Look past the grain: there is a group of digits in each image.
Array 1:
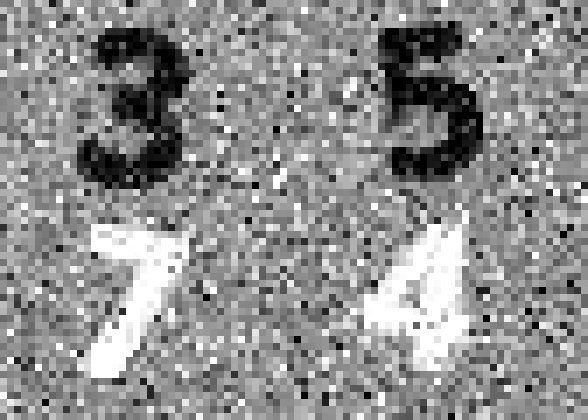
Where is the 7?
bottom left
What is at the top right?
5
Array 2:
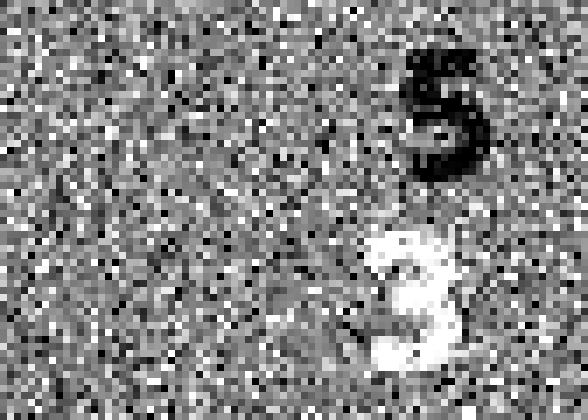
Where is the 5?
top right
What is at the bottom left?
nothing
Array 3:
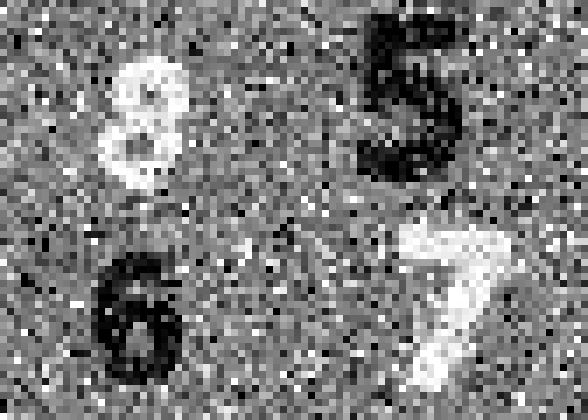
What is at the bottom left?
6
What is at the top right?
5
